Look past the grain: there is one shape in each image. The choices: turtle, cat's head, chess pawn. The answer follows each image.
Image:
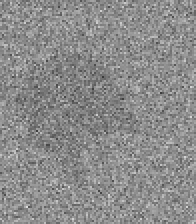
dark cat's head
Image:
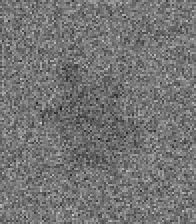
dark turtle
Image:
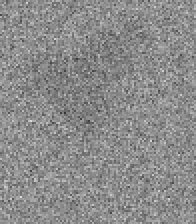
dark chess pawn
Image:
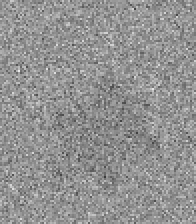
dark turtle
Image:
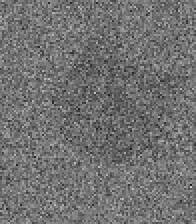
dark cat's head
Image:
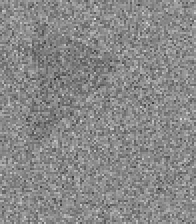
dark chess pawn
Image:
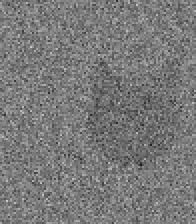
dark cat's head
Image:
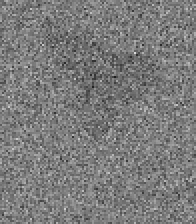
dark chess pawn
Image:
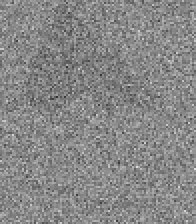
dark chess pawn
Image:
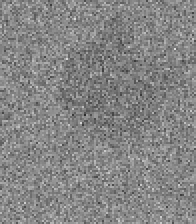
dark cat's head
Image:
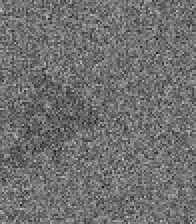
dark turtle
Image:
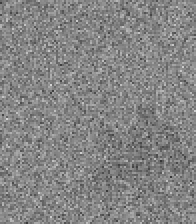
dark turtle
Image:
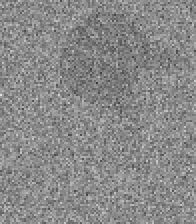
dark cat's head
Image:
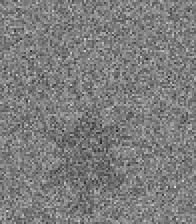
dark turtle
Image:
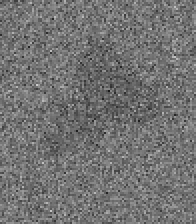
dark chess pawn
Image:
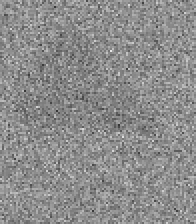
dark chess pawn
